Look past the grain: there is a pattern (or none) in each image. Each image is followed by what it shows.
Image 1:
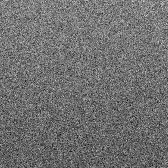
a smooth slope
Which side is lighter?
top
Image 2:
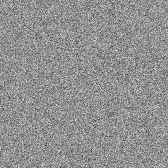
only noise
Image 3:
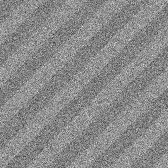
diagonal stripes
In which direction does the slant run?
bottom left to top right
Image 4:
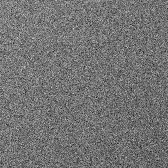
a smooth slope
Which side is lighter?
top left
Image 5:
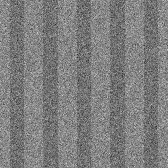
vertical stripes
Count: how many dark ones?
5
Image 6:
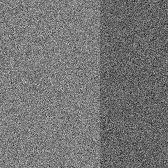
a sharp edge
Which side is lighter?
left
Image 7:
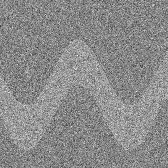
a wavy band
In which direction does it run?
left to right
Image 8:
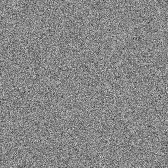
only noise
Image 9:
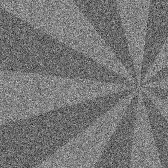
spokes from one point
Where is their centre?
middle right
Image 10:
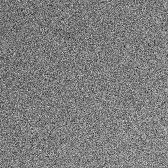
a smooth slope
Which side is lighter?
bottom right
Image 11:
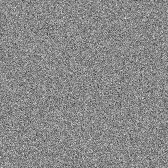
only noise
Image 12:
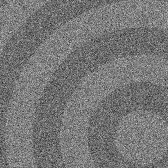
rings round one point
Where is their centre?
bottom right
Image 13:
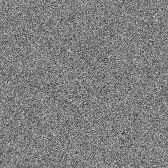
only noise
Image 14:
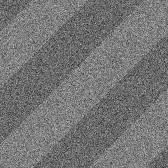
diagonal stripes
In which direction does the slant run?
bottom left to top right
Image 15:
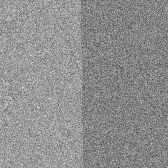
a sharp edge
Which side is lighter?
left
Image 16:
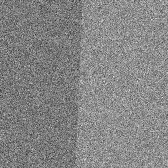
a sharp edge
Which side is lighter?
right
